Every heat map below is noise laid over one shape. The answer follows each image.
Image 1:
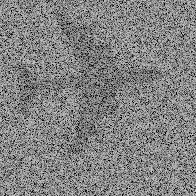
airplane
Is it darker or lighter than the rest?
darker
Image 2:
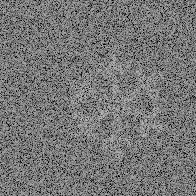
snowflake
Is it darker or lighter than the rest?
lighter
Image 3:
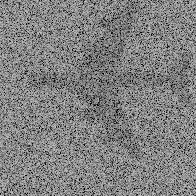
airplane
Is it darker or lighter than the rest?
darker
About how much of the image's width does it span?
nearly all
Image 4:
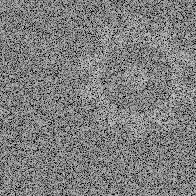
gear
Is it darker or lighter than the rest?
lighter
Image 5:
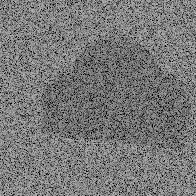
cloud
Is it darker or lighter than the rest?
darker
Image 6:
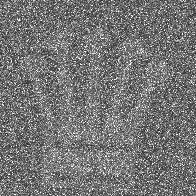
chess queen
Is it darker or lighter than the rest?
lighter
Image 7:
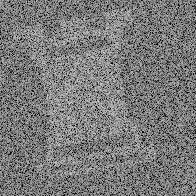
chess rook
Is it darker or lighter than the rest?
lighter
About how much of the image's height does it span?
nearly all
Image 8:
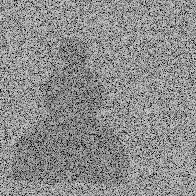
chess pawn
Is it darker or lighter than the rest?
darker
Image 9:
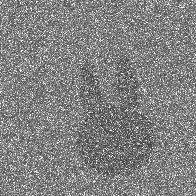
rabbit's head
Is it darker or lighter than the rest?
darker
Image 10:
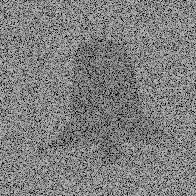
bell
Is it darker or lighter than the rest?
darker
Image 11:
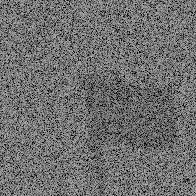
flag
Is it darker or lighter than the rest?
darker
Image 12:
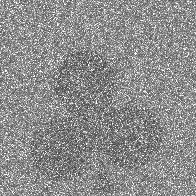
club
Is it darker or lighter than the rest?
darker
